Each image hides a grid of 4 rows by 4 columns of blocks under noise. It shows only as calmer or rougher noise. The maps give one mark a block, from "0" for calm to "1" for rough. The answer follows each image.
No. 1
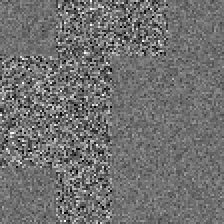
0110
1100
1100
0100
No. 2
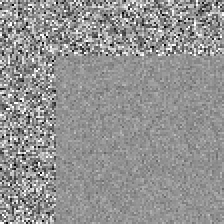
1111
1000
1000
1000
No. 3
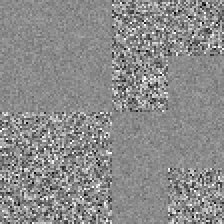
0011
0010
1100
1101
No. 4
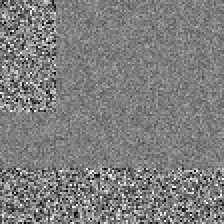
1000
1000
0000
1111
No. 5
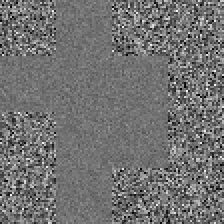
1011
0001
1001
1011
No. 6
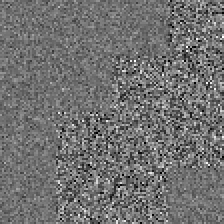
0001
0011
0111
0110
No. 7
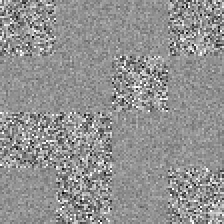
1001
0010
1100
0101
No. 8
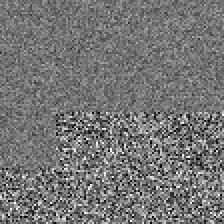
0000
0000
0111
1111
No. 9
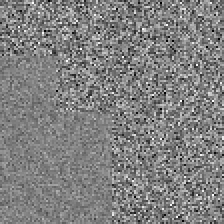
1111
0111
0011
0011
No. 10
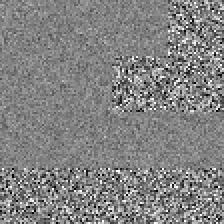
0001
0011
0000
1111
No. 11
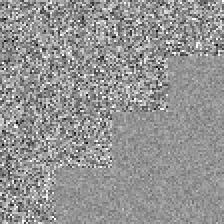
1111
1110
1100
1000
